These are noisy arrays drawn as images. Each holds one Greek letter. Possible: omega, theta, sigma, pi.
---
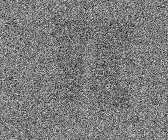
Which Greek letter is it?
pi
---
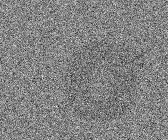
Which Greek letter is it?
sigma
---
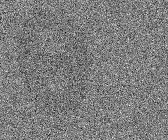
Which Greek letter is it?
theta
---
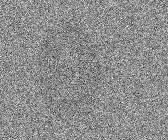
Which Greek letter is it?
theta
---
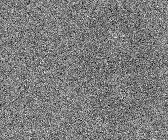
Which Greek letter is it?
theta
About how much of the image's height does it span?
nearly all
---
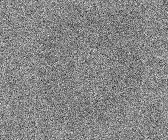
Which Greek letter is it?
sigma
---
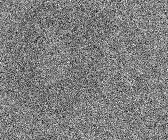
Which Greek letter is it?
sigma
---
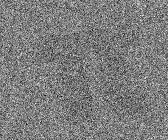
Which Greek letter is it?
pi
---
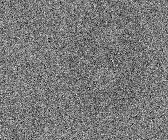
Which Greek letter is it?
theta
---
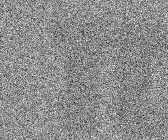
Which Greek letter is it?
pi
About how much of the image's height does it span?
nearly all
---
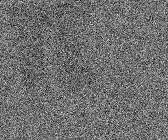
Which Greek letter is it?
pi
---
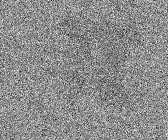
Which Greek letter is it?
pi
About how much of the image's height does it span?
two thirds
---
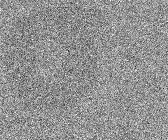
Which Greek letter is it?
sigma
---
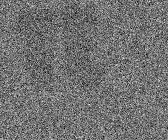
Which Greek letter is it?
pi
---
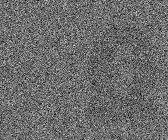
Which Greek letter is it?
omega
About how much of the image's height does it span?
two thirds
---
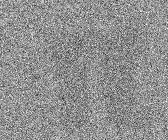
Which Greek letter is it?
pi
